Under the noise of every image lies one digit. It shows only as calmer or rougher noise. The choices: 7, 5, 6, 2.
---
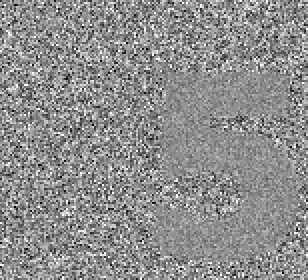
5
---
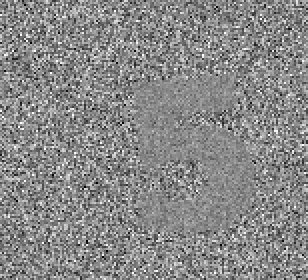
5
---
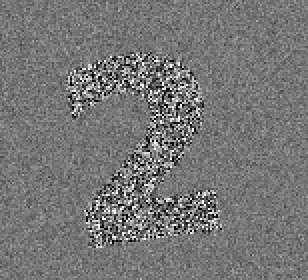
2
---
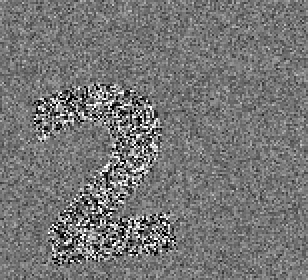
2
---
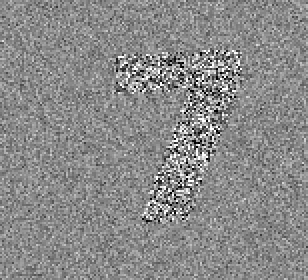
7
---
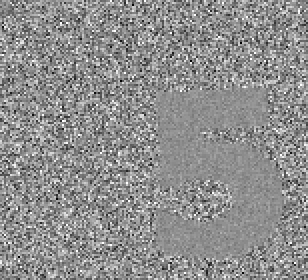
5
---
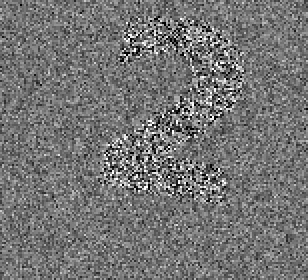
2
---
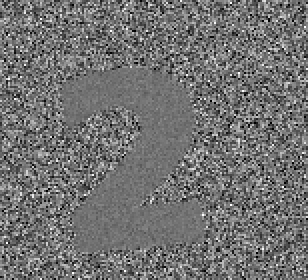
2
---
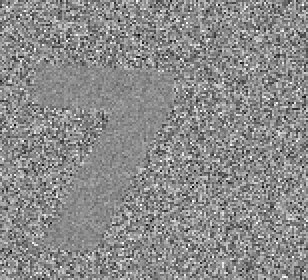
7
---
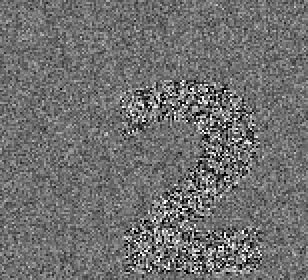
2
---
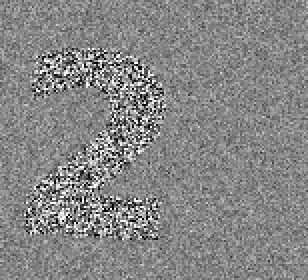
2
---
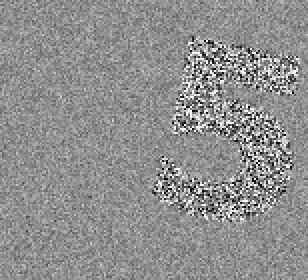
5
